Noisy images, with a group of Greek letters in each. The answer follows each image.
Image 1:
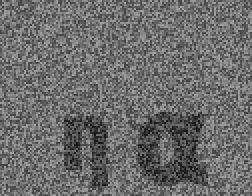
bottom left: dark eta; bottom right: dark alpha
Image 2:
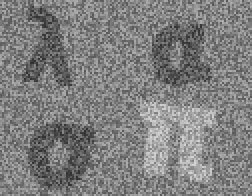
top left: dark lambda; top right: dark alpha; bottom left: dark sigma; bottom right: light pi
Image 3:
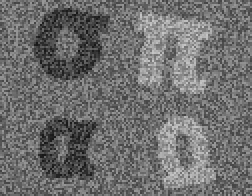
top left: dark sigma; top right: light pi; bottom left: dark alpha; bottom right: light omega
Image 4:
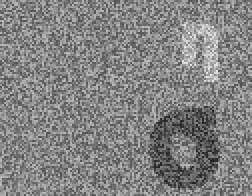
top right: light eta; bottom right: dark sigma
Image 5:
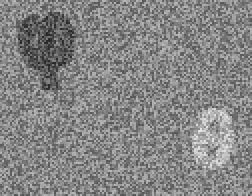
top left: dark phi; bottom right: light theta
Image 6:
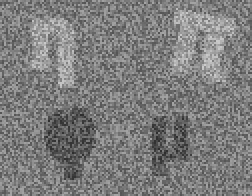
top left: light eta; top right: light pi; bottom left: dark phi; bottom right: dark mu
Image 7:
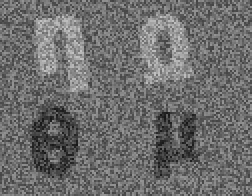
top left: light eta; top right: light omega; bottom left: dark theta; bottom right: dark mu
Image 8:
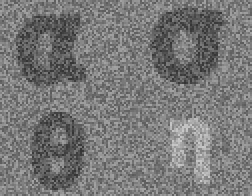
top left: dark alpha; top right: dark sigma; bottom left: dark theta; bottom right: light eta
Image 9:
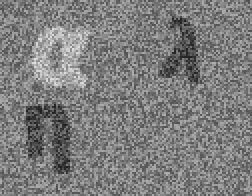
top left: light alpha; top right: dark lambda; bottom left: dark eta
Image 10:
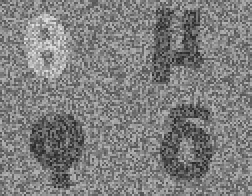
top left: light theta; top right: dark mu; bottom left: dark phi; bottom right: dark delta
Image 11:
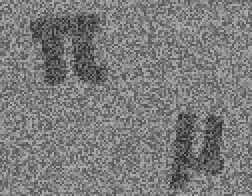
top left: dark pi; bottom right: dark mu
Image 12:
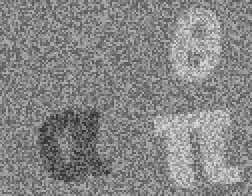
top right: light theta; bottom left: dark alpha; bottom right: light pi
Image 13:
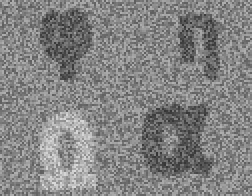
top left: dark phi; top right: dark eta; bottom left: light omega; bottom right: dark alpha
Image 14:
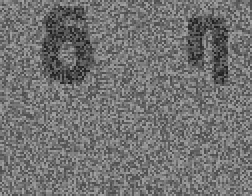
top left: dark delta; top right: dark eta
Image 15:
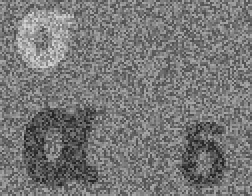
top left: light sigma; bottom left: dark alpha; bottom right: dark delta
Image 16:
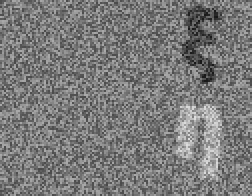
top right: dark xi; bottom right: light eta
